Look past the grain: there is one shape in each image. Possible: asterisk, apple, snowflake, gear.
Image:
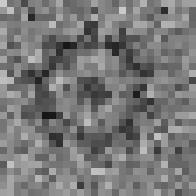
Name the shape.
gear
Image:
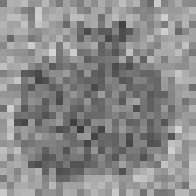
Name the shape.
apple
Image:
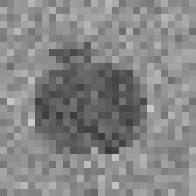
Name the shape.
apple
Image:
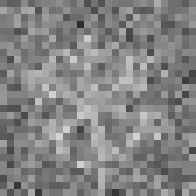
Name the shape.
snowflake
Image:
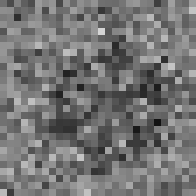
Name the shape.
snowflake
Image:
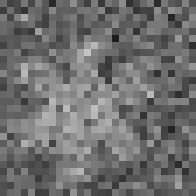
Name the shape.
asterisk
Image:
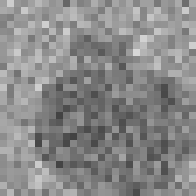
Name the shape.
apple
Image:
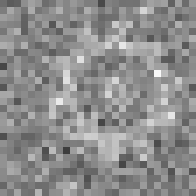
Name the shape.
gear
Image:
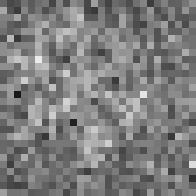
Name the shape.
snowflake
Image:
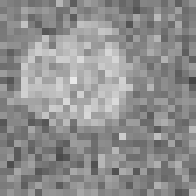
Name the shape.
apple
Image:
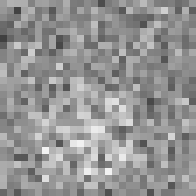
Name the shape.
snowflake
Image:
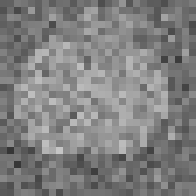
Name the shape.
apple
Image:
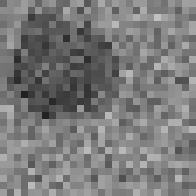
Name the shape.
apple
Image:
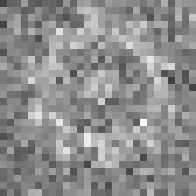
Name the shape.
gear
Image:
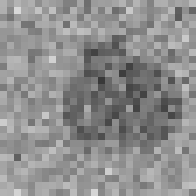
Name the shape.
apple
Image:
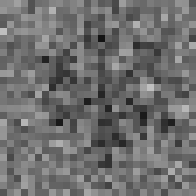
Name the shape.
snowflake
